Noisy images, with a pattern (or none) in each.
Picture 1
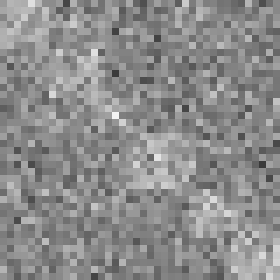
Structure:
blocks along the diagonal
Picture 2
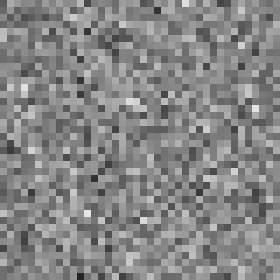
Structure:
only noise
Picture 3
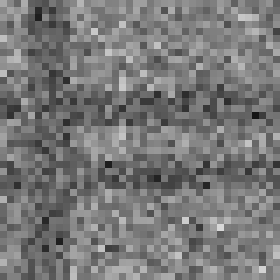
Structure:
bands of rows crossing bands of columns
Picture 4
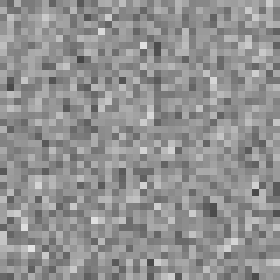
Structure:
only noise
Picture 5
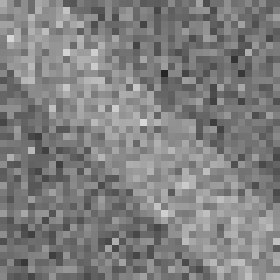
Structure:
a diagonal band
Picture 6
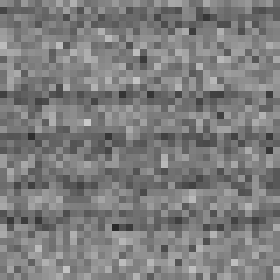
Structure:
bands of rows
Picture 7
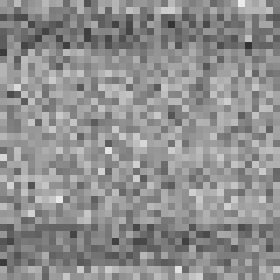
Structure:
bands of rows
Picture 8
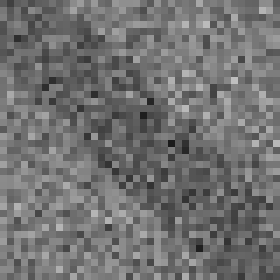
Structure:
a diagonal band
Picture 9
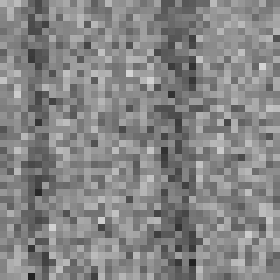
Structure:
bands of columns
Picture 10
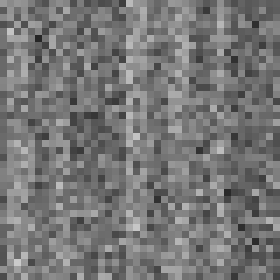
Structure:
bands of columns
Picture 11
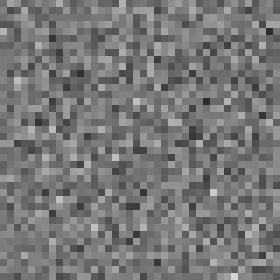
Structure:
only noise
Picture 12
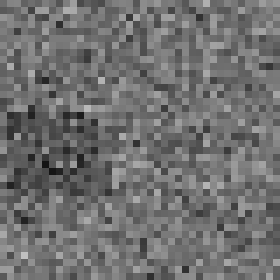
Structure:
one block
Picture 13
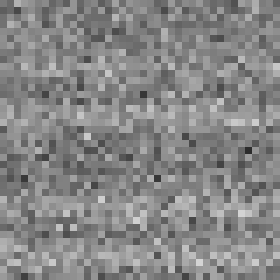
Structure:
bands of rows
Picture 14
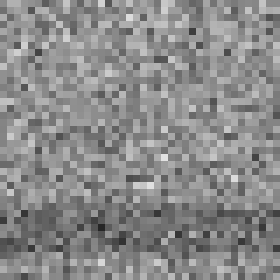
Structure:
one band of rows
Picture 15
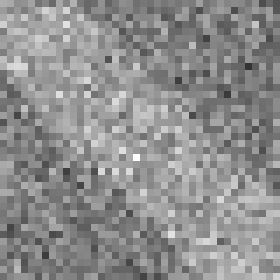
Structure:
a diagonal band
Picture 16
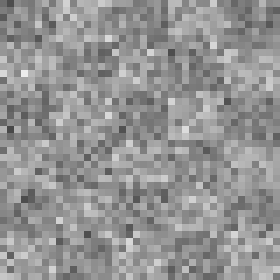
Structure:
a checkerboard
